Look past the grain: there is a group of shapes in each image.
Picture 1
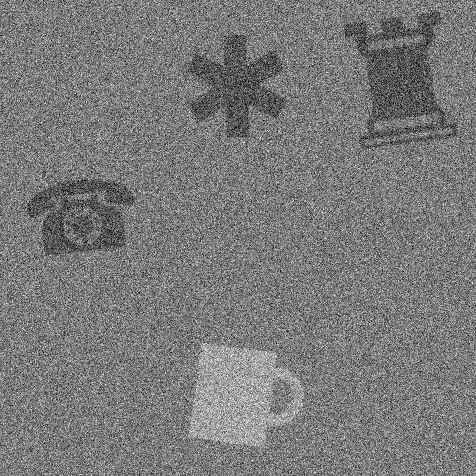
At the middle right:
nothing
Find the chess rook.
top right
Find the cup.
bottom middle
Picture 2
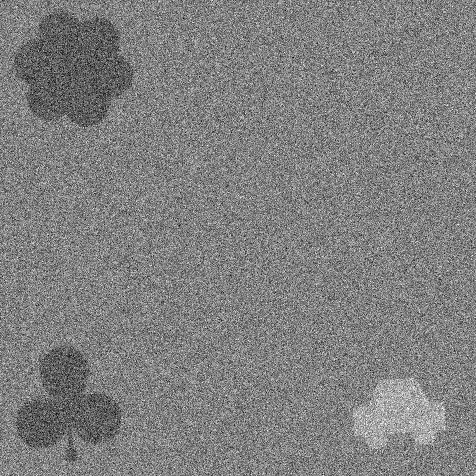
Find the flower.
top left
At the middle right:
nothing
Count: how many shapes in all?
3
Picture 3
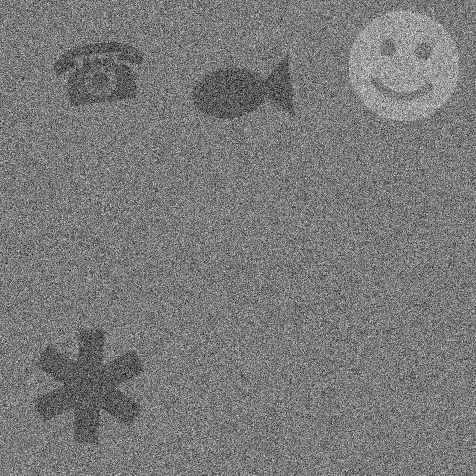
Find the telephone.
top left
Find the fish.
top middle
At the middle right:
nothing
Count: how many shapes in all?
4
